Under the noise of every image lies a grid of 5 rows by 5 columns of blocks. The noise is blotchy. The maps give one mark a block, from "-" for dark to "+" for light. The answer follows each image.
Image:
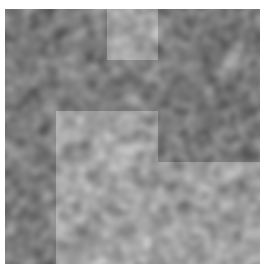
--+--
-----
-++--
-++++
-++++
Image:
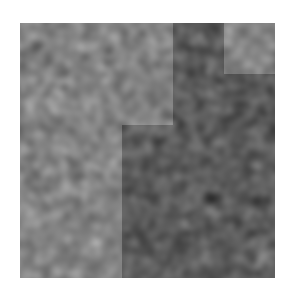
+++-+
+++--
++---
++---
++---
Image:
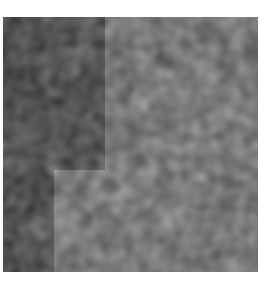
--+++
--+++
--+++
-++++
-++++
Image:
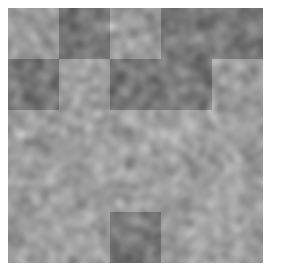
+-+--
-+--+
+++++
+++++
++-++
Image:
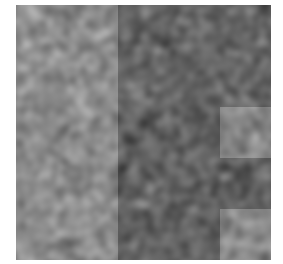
++---
++---
++--+
++---
++--+
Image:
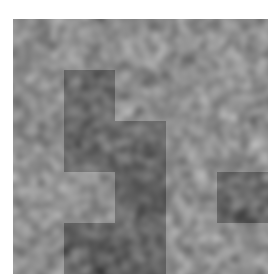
+++++
+-+++
+--++
++-+-
+--++
